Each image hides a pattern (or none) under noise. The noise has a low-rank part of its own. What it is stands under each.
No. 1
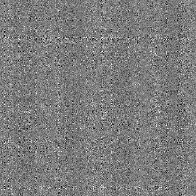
vertical stripes
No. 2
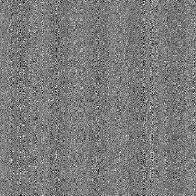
vertical stripes
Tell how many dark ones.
5
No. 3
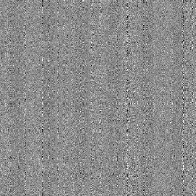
vertical stripes
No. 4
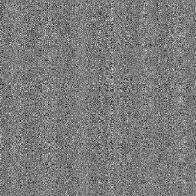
vertical stripes
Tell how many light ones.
6
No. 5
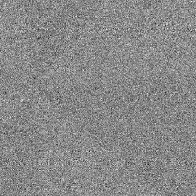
spokes from one point
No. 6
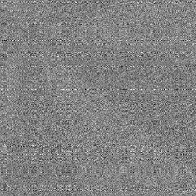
spokes from one point
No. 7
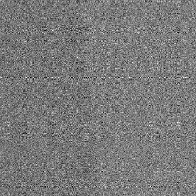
a sharp edge
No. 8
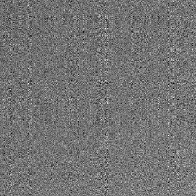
a smooth slope
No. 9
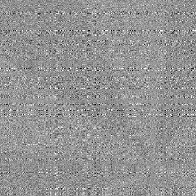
spokes from one point
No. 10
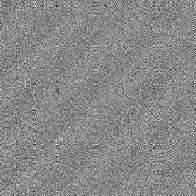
diagonal stripes
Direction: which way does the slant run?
bottom left to top right
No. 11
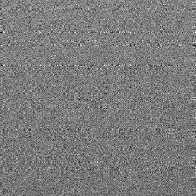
a smooth slope
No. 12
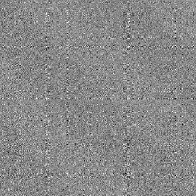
diagonal stripes
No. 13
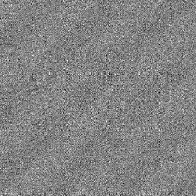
diagonal stripes
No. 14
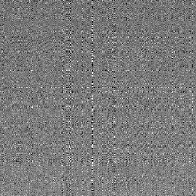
a smooth slope
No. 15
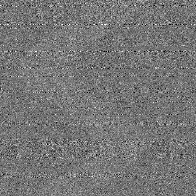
a wavy band
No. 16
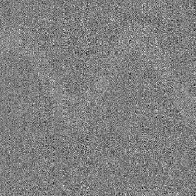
a wavy band
